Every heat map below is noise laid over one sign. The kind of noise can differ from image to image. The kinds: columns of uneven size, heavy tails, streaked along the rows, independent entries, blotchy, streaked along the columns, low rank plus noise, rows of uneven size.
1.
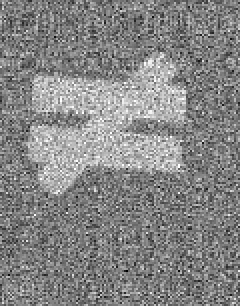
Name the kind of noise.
low rank plus noise
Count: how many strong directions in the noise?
two
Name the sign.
not-equal sign
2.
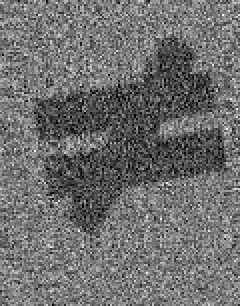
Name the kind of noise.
low rank plus noise
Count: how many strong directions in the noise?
three or four
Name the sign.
not-equal sign
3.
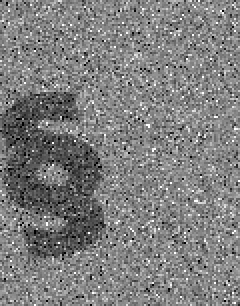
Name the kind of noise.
heavy tails
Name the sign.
section sign
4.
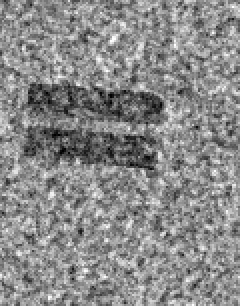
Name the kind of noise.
blotchy
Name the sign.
equals sign
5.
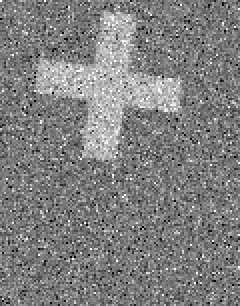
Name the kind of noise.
heavy tails
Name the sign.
plus sign
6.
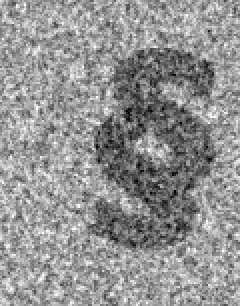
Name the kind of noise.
blotchy
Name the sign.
section sign
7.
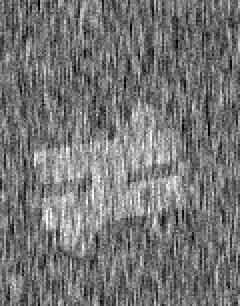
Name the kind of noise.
streaked along the columns
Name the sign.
not-equal sign
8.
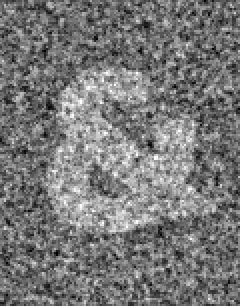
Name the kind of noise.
blotchy
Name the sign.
ampersand
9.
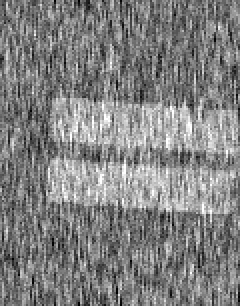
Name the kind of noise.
streaked along the columns
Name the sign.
equals sign
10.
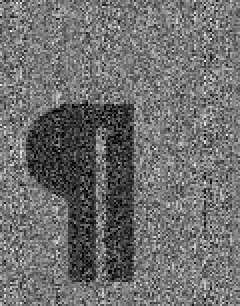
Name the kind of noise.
columns of uneven size
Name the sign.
pilcrow
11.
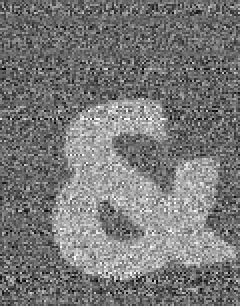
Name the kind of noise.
rows of uneven size
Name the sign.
ampersand
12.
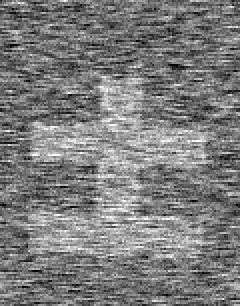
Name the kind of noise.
streaked along the rows
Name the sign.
plus-minus sign
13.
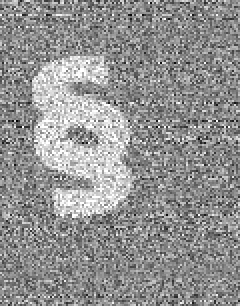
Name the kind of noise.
rows of uneven size
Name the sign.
section sign
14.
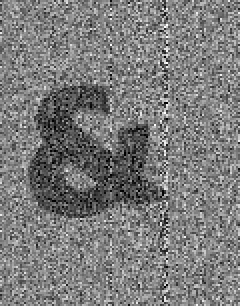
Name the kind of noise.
columns of uneven size
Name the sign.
ampersand
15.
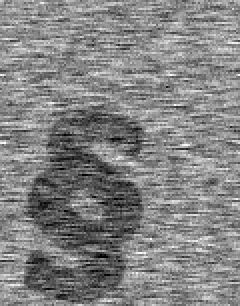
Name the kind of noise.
streaked along the rows
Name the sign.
section sign
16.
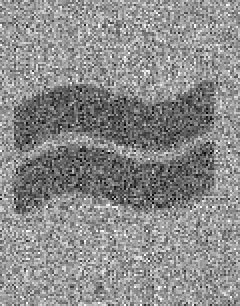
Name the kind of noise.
low rank plus noise
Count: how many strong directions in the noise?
two
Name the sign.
approximately sign
